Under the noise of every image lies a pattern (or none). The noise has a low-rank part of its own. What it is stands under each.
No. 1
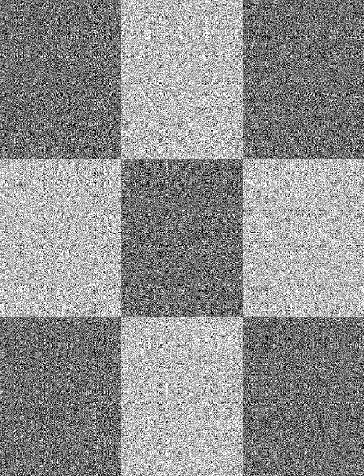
a checkerboard
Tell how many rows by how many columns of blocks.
3 by 3
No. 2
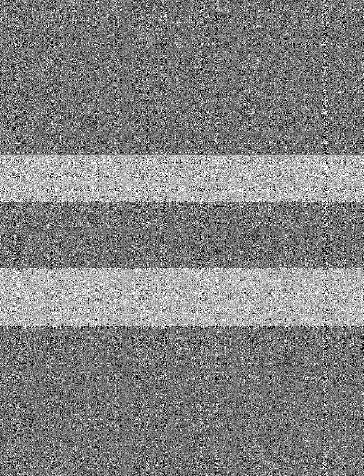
bands of rows
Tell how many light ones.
2
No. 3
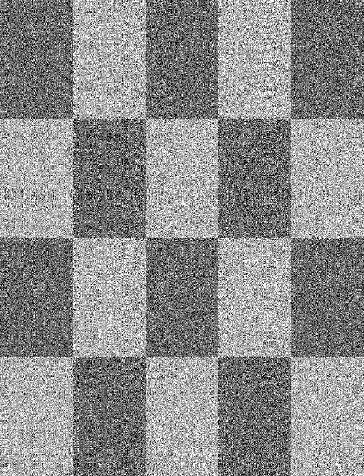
a checkerboard
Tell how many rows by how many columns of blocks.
4 by 5
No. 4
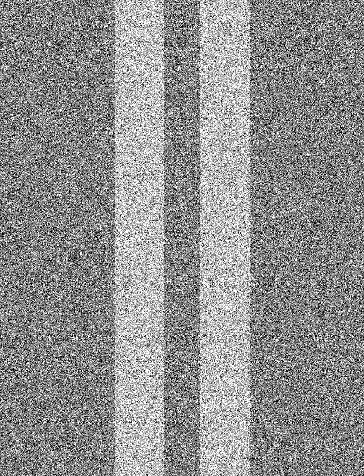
bands of columns
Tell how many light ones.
2
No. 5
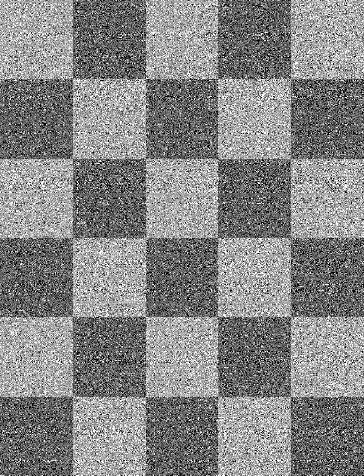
a checkerboard
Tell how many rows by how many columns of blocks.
6 by 5
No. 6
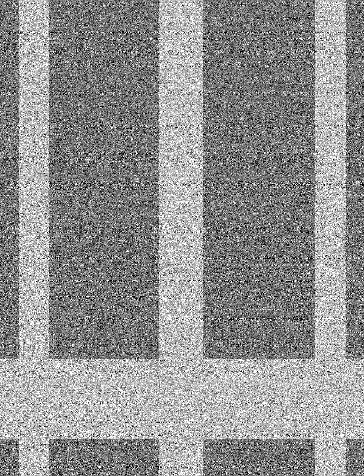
bands of rows crossing bands of columns
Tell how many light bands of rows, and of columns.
1 and 3
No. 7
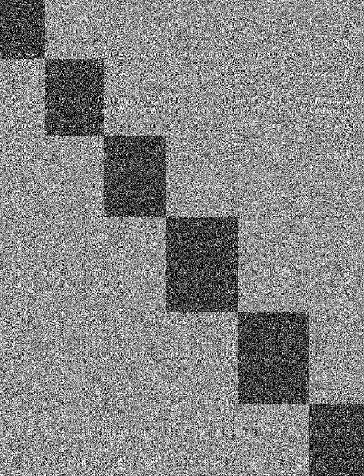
blocks along the diagonal
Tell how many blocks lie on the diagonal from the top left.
6
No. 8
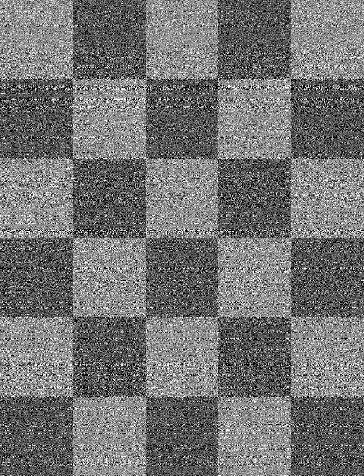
a checkerboard
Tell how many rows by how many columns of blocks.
6 by 5
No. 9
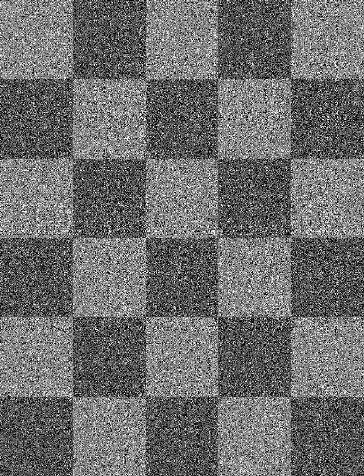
a checkerboard
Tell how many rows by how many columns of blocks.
6 by 5
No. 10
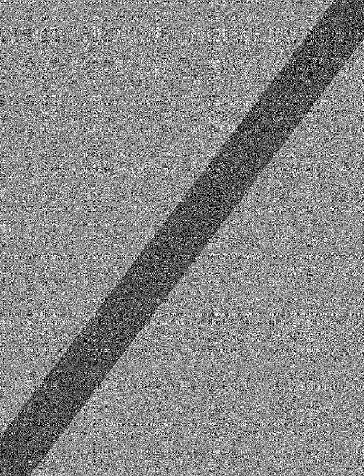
a diagonal band
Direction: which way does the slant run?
bottom left to top right
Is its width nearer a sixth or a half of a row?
a sixth
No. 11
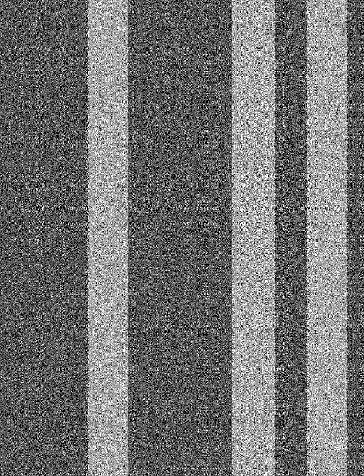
bands of columns
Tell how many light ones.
3
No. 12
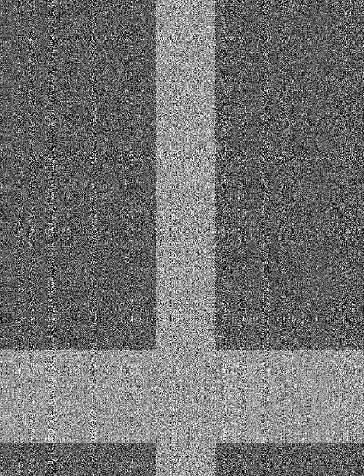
bands of rows crossing bands of columns
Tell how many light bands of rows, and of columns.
1 and 1
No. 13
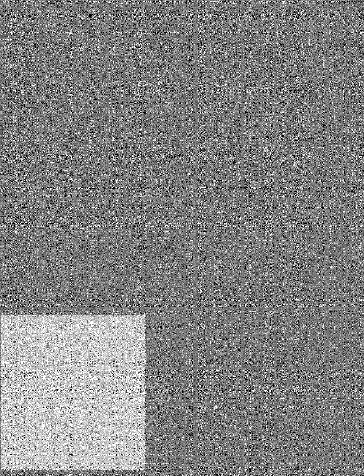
one block
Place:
bottom left
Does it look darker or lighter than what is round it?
lighter
